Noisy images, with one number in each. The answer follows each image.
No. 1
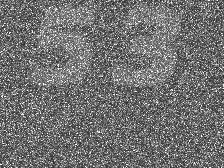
53
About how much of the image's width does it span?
two thirds
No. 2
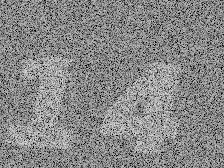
14
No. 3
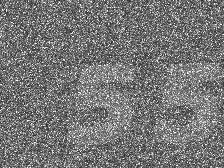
55
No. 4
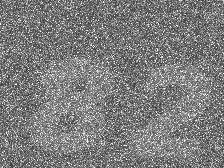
82
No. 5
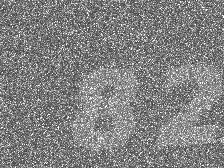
82
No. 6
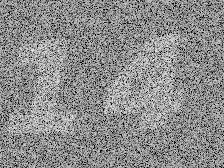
14
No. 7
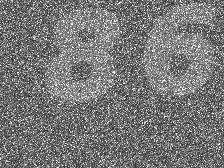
86
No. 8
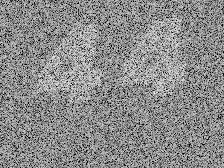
44
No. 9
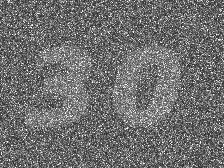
30
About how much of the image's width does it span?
two thirds
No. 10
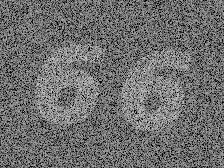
66
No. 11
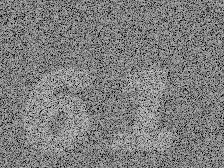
61
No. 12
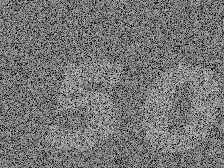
50
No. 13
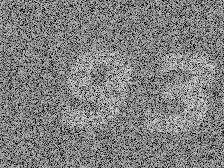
93
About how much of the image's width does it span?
two thirds
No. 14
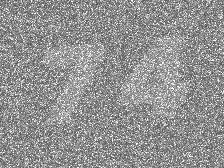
74
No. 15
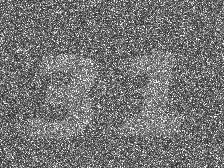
31
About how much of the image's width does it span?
two thirds
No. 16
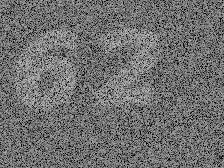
62
